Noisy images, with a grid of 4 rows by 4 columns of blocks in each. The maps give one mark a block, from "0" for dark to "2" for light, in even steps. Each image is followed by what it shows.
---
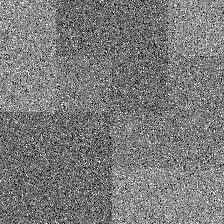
2 0 0 2
2 1 0 1
0 0 1 1
0 0 2 2
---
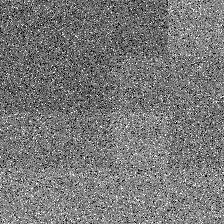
0 0 0 2
0 0 1 1
1 1 2 1
2 2 2 2
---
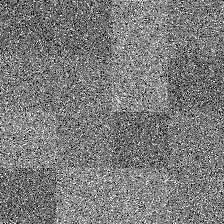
0 0 2 1
1 1 2 0
2 1 0 1
0 2 2 1
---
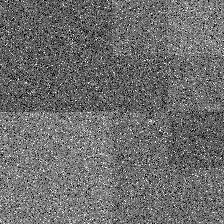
0 0 1 2
0 0 0 1
2 2 1 0
2 2 1 1
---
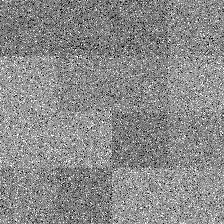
0 0 0 1
2 1 1 2
2 2 0 1
1 0 2 2
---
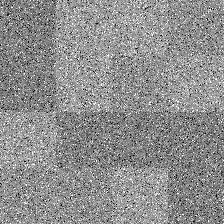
0 2 2 1
0 2 1 2
2 0 0 0
1 1 2 0
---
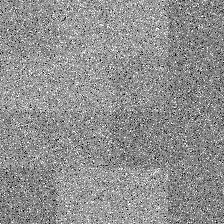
1 2 2 0
2 2 1 0
1 1 0 0
0 2 2 0
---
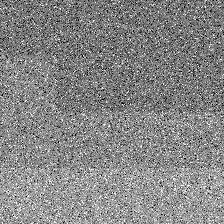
0 0 0 0
1 0 0 0
1 1 1 1
2 2 2 2
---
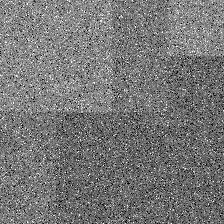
2 2 1 2
2 2 1 0
1 0 0 0
1 0 0 0
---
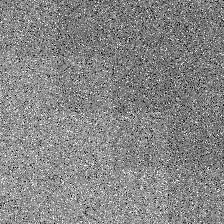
1 0 0 0
2 1 0 0
2 2 1 0
2 2 2 1
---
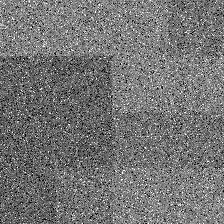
2 2 2 1
0 0 2 2
0 0 1 1
0 1 2 2
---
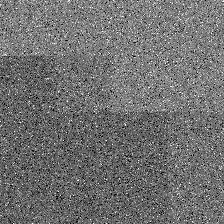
2 2 2 2
0 1 2 2
0 0 0 1
0 0 0 1
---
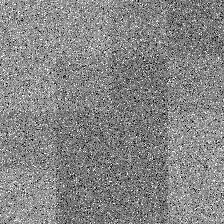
2 2 1 0
2 1 0 1
1 0 0 2
2 0 0 2
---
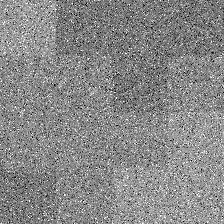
2 0 0 0
1 1 0 1
1 1 1 2
0 1 2 2
